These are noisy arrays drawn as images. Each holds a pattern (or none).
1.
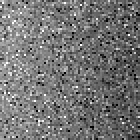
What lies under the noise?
a smooth slope
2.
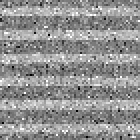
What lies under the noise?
horizontal stripes
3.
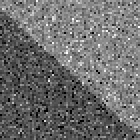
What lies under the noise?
a sharp edge
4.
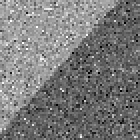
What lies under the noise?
a sharp edge
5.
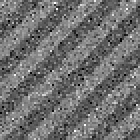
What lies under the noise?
diagonal stripes
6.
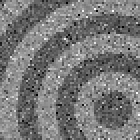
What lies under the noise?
rings round one point
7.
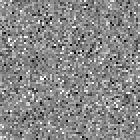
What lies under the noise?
only noise
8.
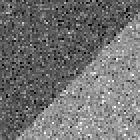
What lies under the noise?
a sharp edge
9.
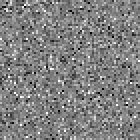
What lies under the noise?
only noise
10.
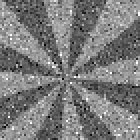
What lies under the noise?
spokes from one point
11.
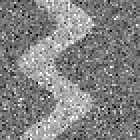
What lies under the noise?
a wavy band
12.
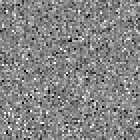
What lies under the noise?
only noise
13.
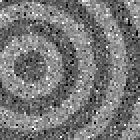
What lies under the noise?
rings round one point
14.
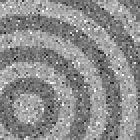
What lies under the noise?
rings round one point
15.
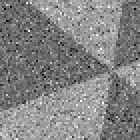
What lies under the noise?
spokes from one point
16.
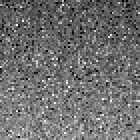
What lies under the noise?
a smooth slope
